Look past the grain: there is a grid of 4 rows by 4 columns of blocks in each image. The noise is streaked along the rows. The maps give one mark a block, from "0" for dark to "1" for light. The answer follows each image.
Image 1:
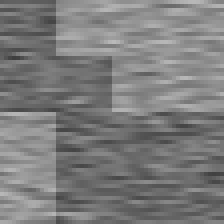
0 1 1 1
0 0 1 1
1 0 0 0
1 0 0 0
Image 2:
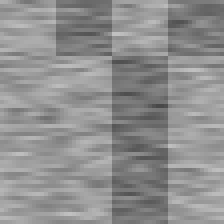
1 0 1 0
1 1 0 1
1 1 0 1
1 1 0 1
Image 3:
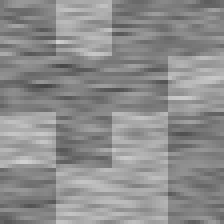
0 1 0 0
0 0 0 1
1 0 1 0
0 1 1 0
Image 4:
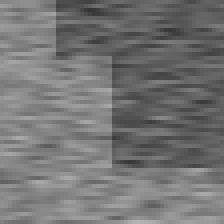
1 0 0 0
1 1 0 0
1 1 0 0
1 1 1 1
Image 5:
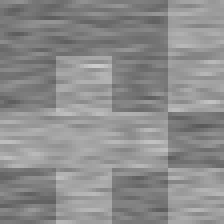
0 0 0 1
0 1 0 1
1 1 1 0
0 1 0 1
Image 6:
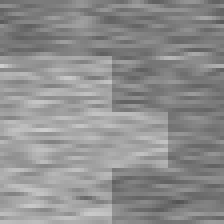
0 0 0 0
1 1 0 0
1 1 1 0
1 1 0 0
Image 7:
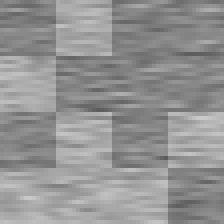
0 1 0 0
1 0 0 0
0 1 0 1
1 1 1 0
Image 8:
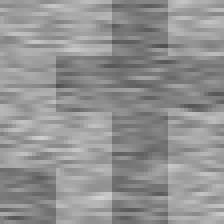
1 1 0 1
1 0 0 0
1 1 0 1
0 1 0 1
